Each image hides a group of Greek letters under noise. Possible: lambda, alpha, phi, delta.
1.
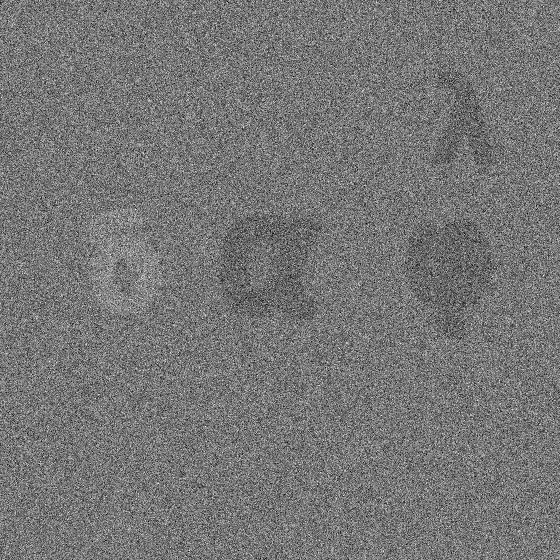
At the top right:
lambda
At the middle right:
phi
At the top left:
nothing
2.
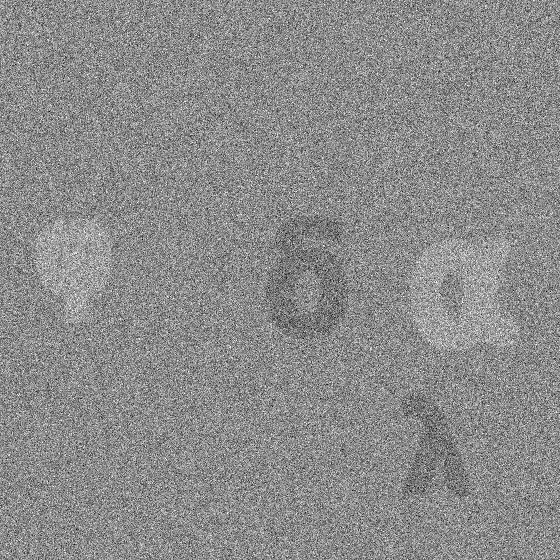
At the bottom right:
lambda
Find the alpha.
middle right
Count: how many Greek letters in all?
4
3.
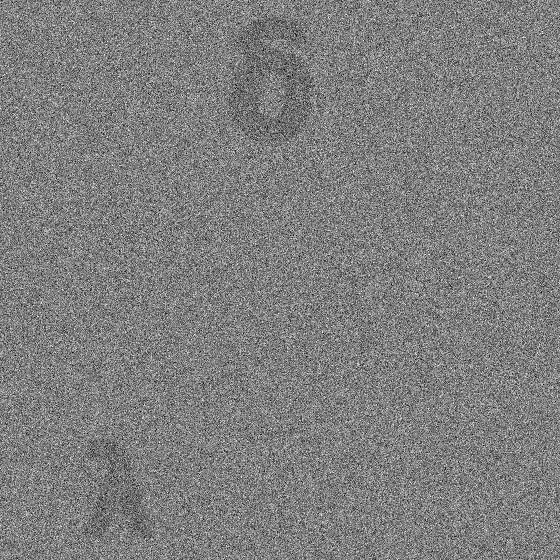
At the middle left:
nothing
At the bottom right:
nothing
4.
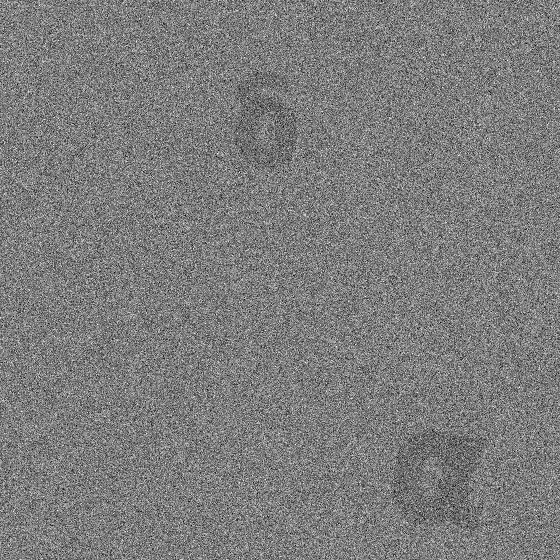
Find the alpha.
bottom right
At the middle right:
nothing
